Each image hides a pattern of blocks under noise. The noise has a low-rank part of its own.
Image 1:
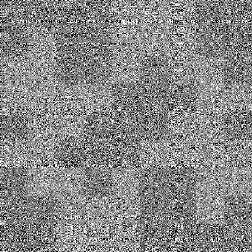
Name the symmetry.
the same after a half turn
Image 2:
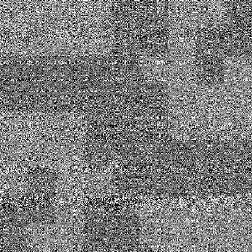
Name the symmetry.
the same after a half turn
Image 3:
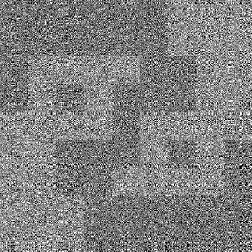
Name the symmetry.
the same after a half turn
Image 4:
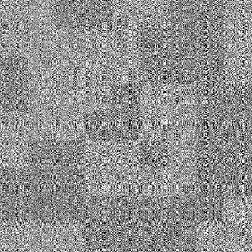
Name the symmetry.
mirrored about the diagonal from the top left
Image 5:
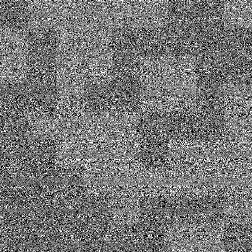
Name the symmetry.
mirrored about the diagonal from the bottom left
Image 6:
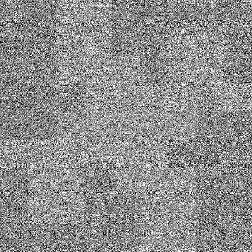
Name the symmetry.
the same after a half turn
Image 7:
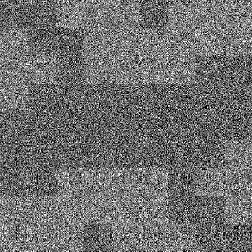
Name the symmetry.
the same after a half turn
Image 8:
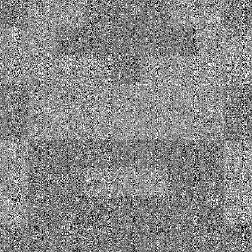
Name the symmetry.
left and right mirror each other
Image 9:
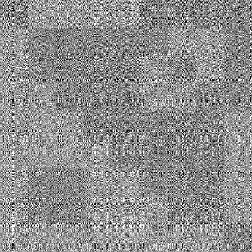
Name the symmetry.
mirrored about the diagonal from the bottom left
